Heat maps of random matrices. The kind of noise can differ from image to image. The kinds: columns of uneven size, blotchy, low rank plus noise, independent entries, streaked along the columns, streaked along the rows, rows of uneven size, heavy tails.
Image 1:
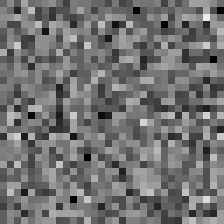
low rank plus noise
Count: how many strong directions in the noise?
five to eight
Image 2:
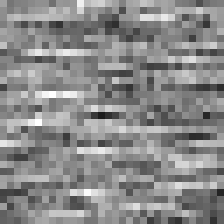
streaked along the rows
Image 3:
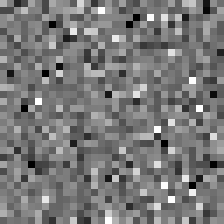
heavy tails
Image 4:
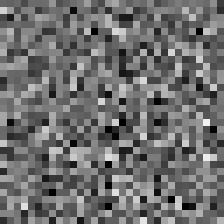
low rank plus noise
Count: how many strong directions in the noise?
five to eight
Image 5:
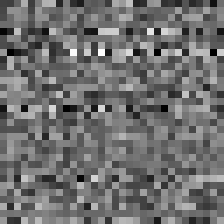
rows of uneven size
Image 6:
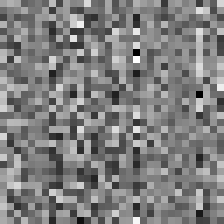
columns of uneven size
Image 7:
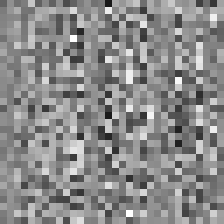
columns of uneven size
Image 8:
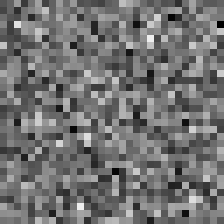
independent entries
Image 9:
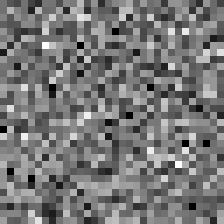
independent entries
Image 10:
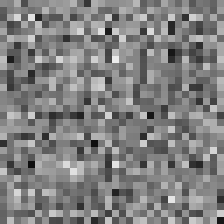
low rank plus noise
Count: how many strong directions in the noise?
one
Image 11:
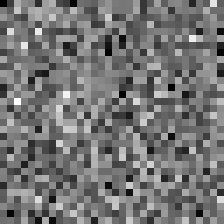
independent entries
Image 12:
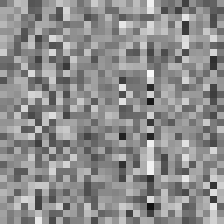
columns of uneven size
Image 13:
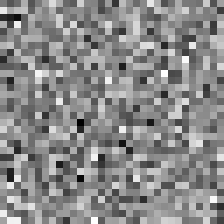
independent entries
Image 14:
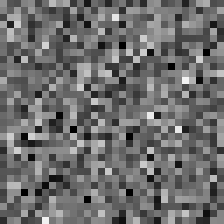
independent entries
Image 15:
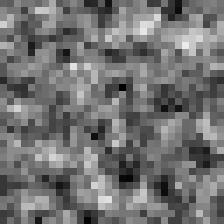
blotchy
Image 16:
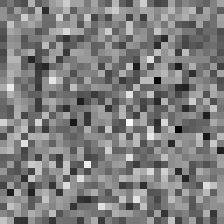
independent entries
